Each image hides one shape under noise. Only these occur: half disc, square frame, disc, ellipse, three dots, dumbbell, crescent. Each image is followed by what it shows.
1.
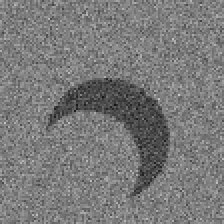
crescent
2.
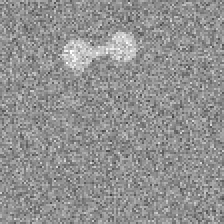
dumbbell
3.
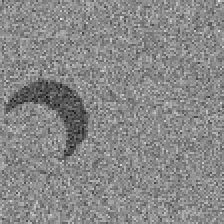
crescent
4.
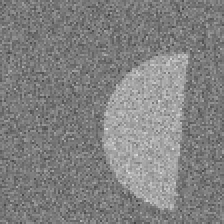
half disc
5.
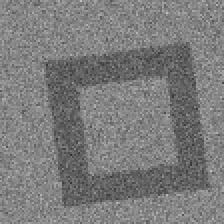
square frame
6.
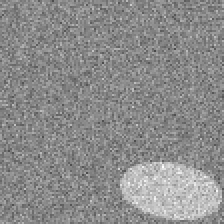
ellipse
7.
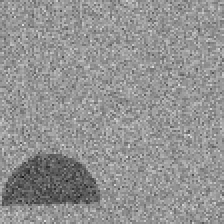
half disc
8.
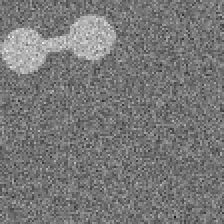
dumbbell
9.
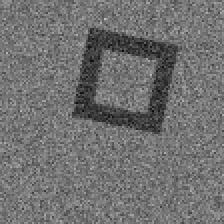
square frame
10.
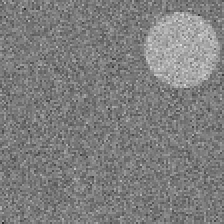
disc
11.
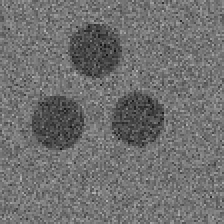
three dots
